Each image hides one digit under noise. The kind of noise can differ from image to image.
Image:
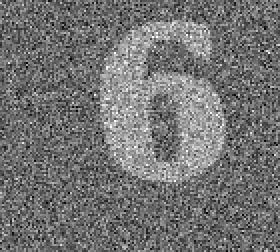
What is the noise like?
independent entries
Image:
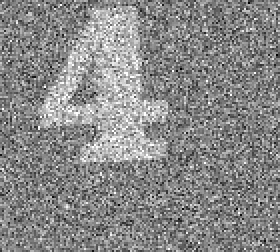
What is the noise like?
independent entries
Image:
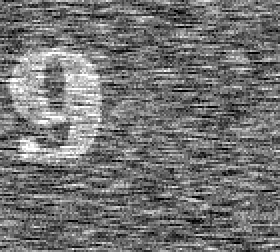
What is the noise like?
streaked along the rows
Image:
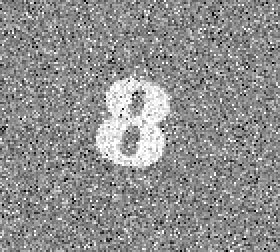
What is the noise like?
heavy tails
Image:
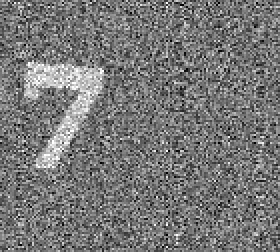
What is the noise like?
low rank plus noise
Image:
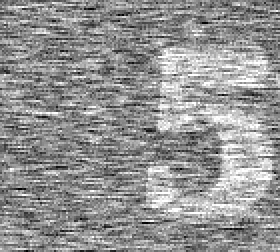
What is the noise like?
streaked along the rows
